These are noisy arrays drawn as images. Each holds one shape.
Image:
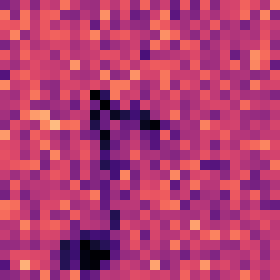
musical note
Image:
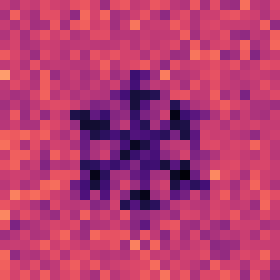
snowflake
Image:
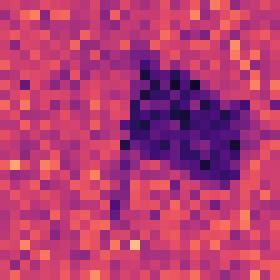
flag
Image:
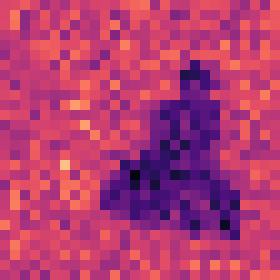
chess pawn
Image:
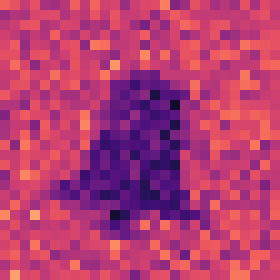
bell
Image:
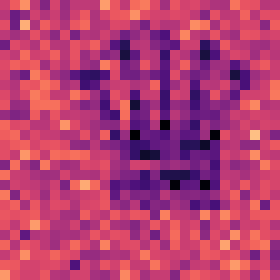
chess queen
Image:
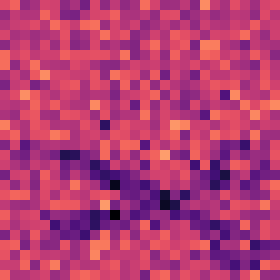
pair of scissors
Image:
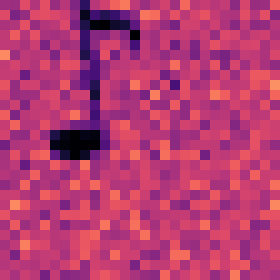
musical note
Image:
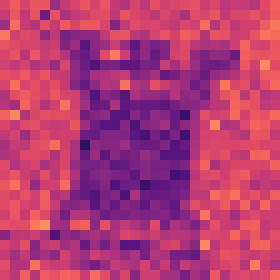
chess rook
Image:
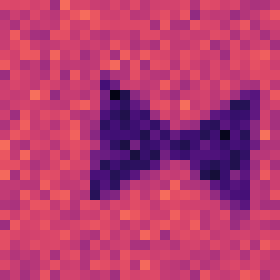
bow tie
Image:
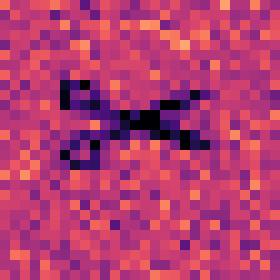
pair of scissors
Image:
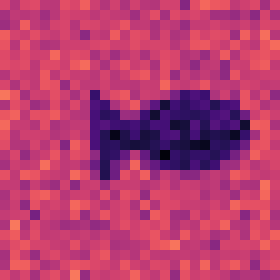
fish
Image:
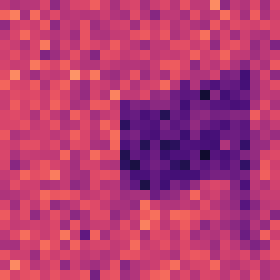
flag
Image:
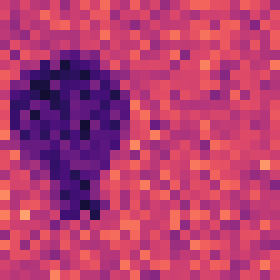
light bulb
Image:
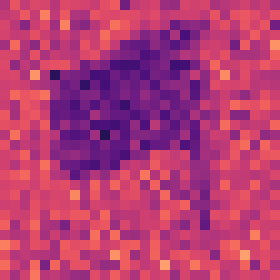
flag
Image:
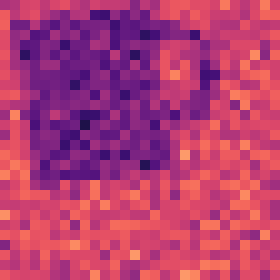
cup
